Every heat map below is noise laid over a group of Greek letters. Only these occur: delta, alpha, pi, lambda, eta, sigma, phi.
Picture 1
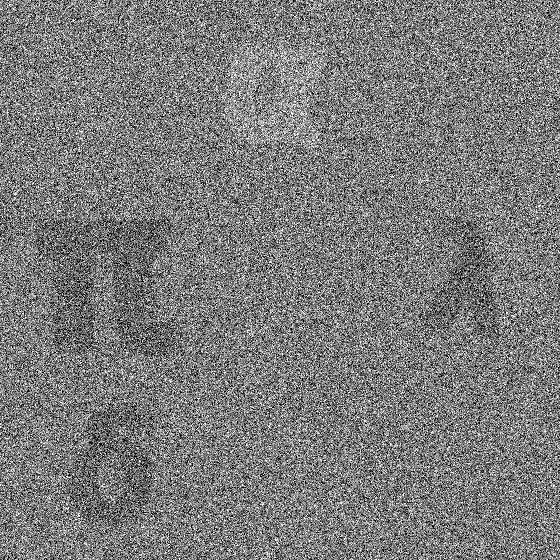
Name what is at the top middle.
alpha
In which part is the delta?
bottom left
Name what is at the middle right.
lambda
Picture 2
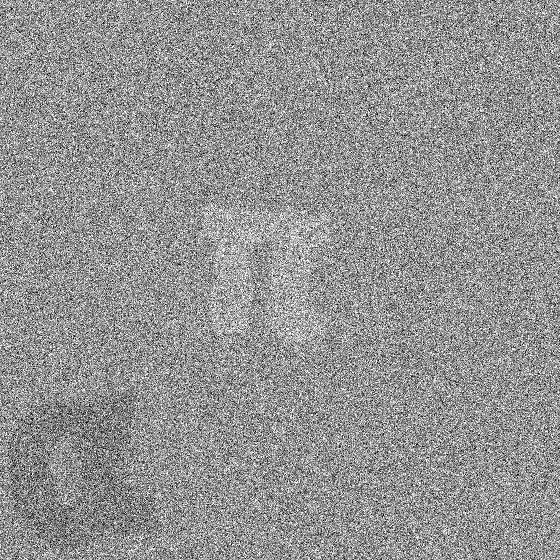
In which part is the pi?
centre
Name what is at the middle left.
nothing
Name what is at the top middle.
nothing
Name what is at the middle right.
nothing
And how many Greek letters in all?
2
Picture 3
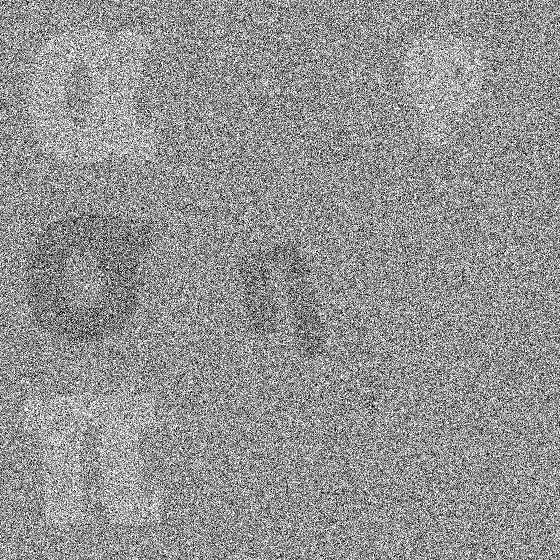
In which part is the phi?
top right
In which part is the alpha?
top left
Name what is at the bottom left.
pi
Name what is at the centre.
eta
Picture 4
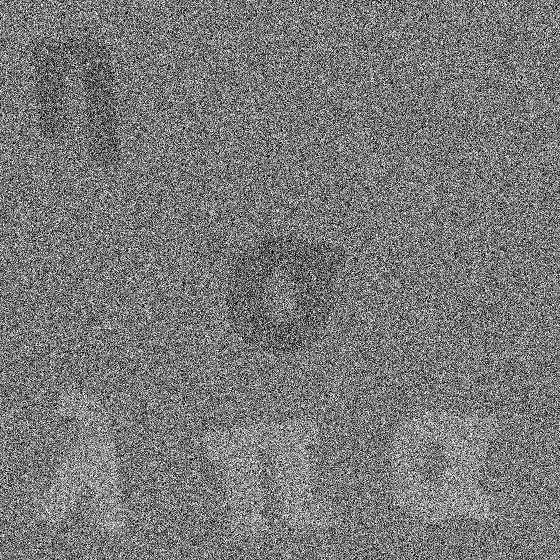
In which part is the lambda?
bottom left
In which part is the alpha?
bottom right
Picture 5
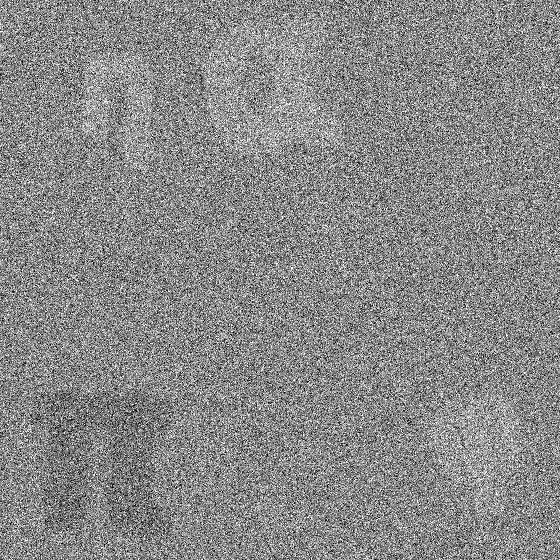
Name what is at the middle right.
nothing
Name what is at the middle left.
nothing
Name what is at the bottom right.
phi
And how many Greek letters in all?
4
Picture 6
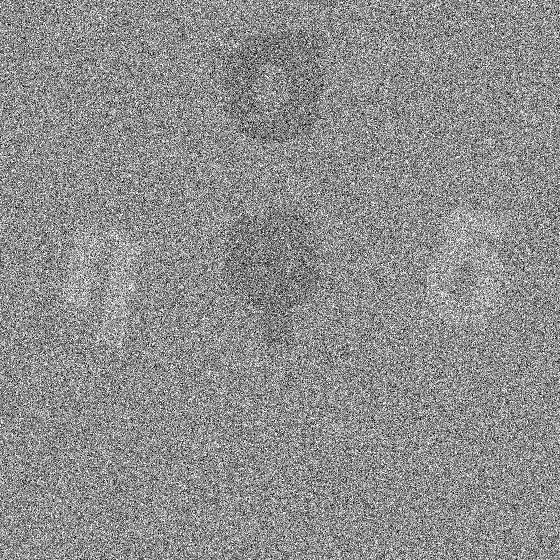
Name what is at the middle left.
eta
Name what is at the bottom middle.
nothing
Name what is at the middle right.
delta
